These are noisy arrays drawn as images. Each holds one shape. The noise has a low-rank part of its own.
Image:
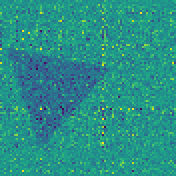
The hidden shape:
triangle
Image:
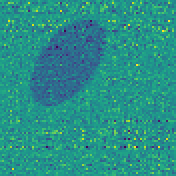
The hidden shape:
ellipse
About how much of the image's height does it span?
half
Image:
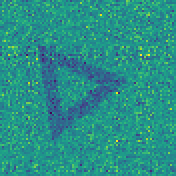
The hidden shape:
triangle frame
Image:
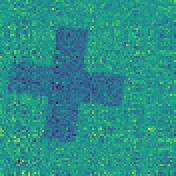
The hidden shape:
cross
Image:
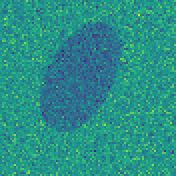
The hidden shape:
ellipse
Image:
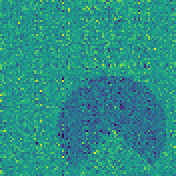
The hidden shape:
disc with a wedge cut out
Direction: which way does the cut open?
down
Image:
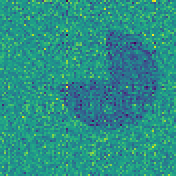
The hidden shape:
disc with a wedge cut out
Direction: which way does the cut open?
up and left
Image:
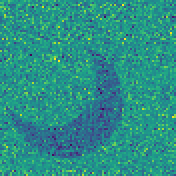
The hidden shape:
crescent
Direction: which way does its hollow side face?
up and left
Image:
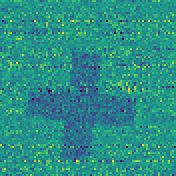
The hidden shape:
cross
